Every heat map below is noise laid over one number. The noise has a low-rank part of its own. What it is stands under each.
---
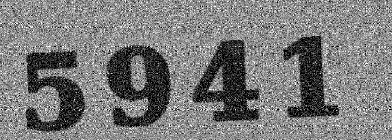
5941
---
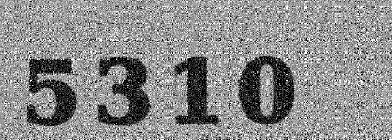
5310
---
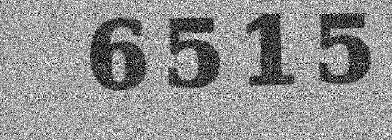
6515
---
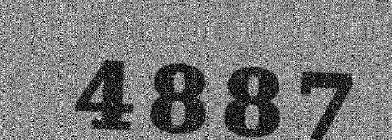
4887
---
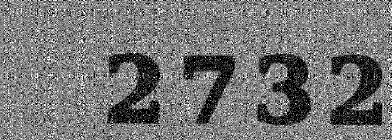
2732
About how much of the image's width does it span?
two thirds
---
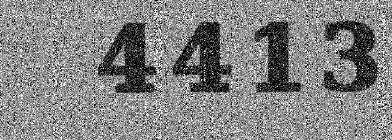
4413
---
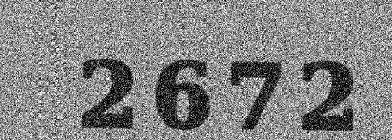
2672
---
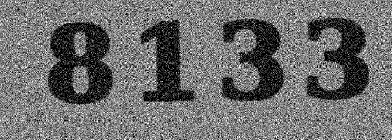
8133
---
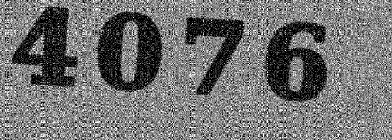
4076
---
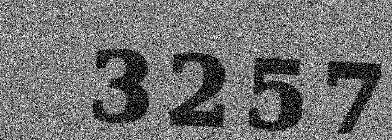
3257
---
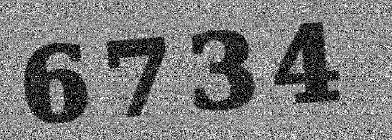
6734
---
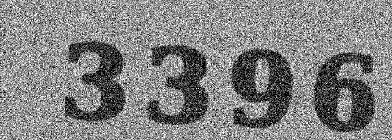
3396
